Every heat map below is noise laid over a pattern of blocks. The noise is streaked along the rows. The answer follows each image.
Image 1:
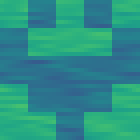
left and right mirror each other
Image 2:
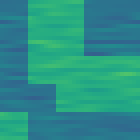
mirrored about the diagonal from the bottom left
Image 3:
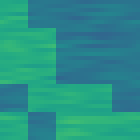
mirrored about the diagonal from the bottom left
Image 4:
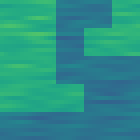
no symmetry
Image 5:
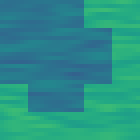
mirrored about the diagonal from the top left
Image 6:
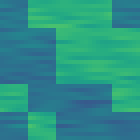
mirrored about the diagonal from the bottom left
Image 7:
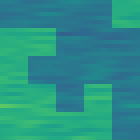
mirrored about the diagonal from the bottom left
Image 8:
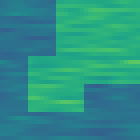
mirrored about the diagonal from the bottom left
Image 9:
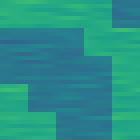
mirrored about the diagonal from the bottom left
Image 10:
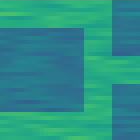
top and bottom mirror each other
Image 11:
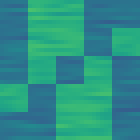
the same after a half turn
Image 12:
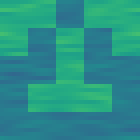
left and right mirror each other
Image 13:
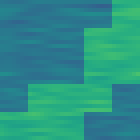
mirrored about the diagonal from the top left
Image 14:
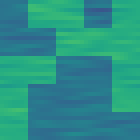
no symmetry
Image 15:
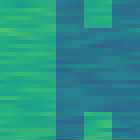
top and bottom mirror each other
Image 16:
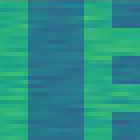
top and bottom mirror each other
